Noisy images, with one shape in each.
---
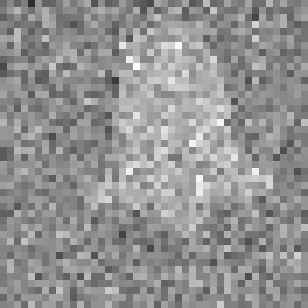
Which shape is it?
bell
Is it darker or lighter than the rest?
lighter
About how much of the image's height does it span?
two thirds
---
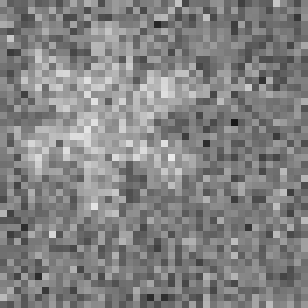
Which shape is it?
asterisk
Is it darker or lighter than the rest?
lighter
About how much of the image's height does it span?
two thirds
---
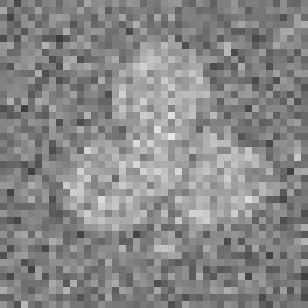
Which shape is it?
club
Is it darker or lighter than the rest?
lighter
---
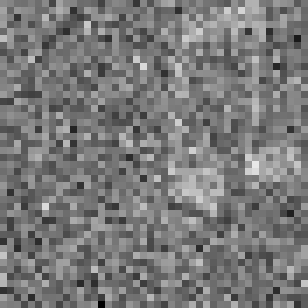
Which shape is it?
pair of musical notes
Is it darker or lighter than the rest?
lighter
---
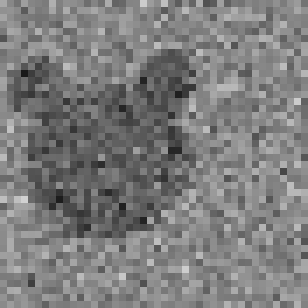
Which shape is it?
bear's head
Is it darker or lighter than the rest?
darker
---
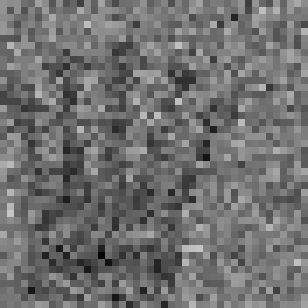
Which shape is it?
chess queen
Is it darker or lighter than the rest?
darker
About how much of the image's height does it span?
nearly all
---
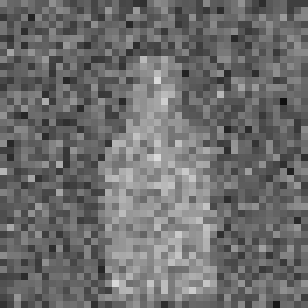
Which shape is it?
bottle
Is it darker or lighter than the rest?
lighter
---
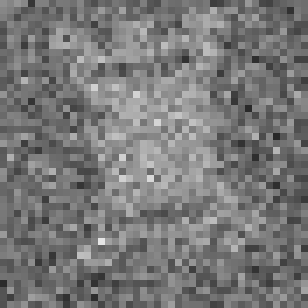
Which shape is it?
chess rook
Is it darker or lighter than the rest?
lighter
